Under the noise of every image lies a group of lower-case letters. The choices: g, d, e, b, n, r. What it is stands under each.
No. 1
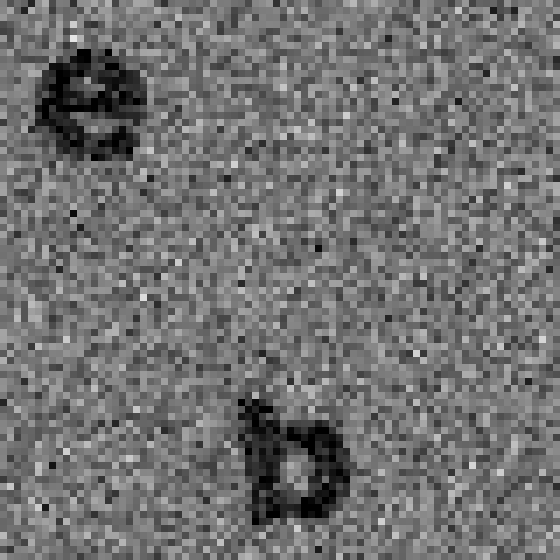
top left: dark e; bottom middle: dark b
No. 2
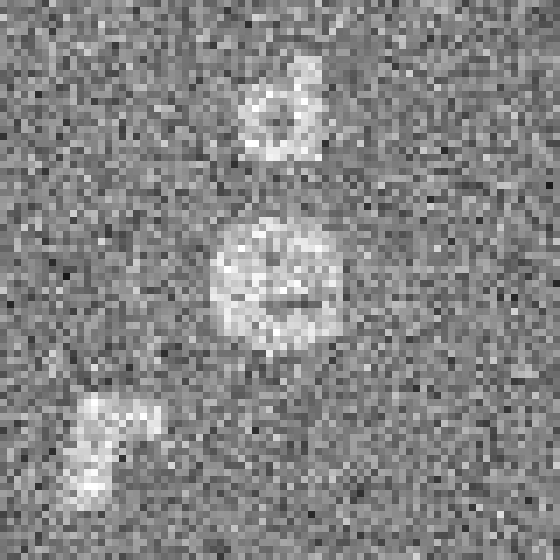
top middle: light d; centre: light e; bottom left: light r
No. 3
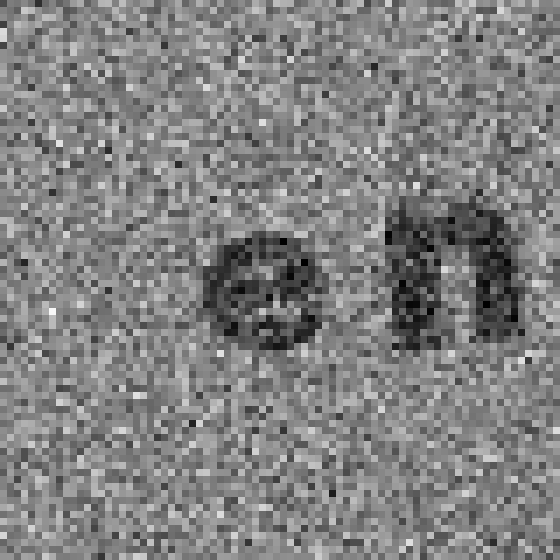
centre: dark e; middle right: dark n
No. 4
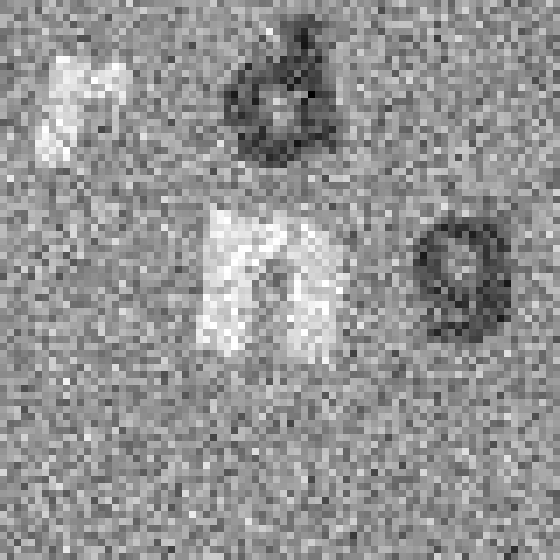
top left: light r; top middle: dark d; centre: light n; middle right: dark g
